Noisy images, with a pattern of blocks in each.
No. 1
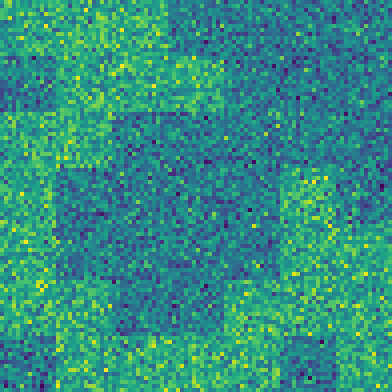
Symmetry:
mirrored about the diagonal from the bottom left
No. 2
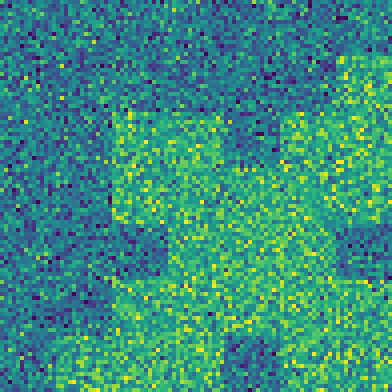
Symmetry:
mirrored about the diagonal from the top left
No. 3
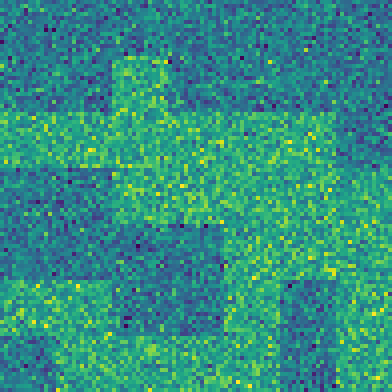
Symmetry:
no symmetry
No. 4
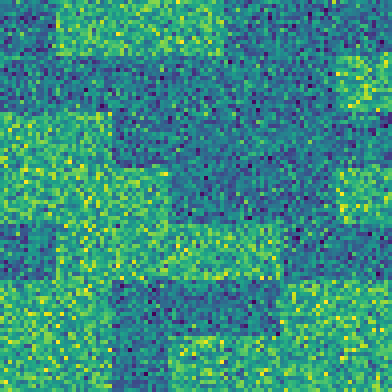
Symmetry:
no symmetry
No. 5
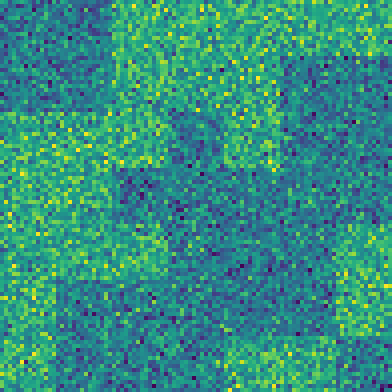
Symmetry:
mirrored about the diagonal from the top left
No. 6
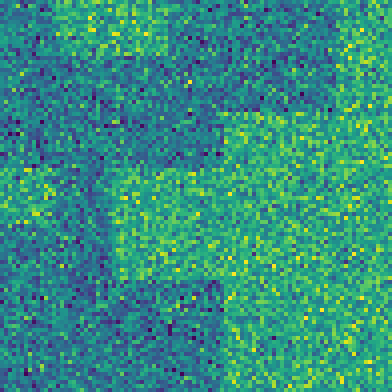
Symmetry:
no symmetry
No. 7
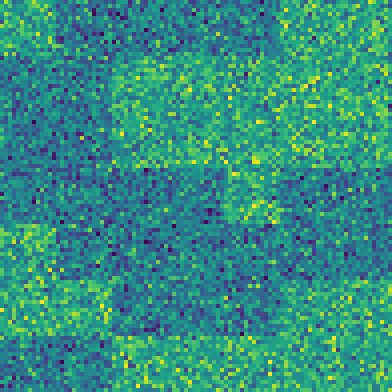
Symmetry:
no symmetry
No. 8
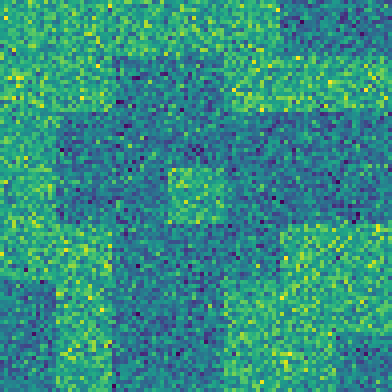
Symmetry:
mirrored about the diagonal from the top left
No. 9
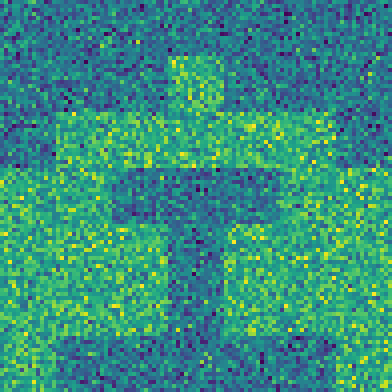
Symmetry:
left and right mirror each other
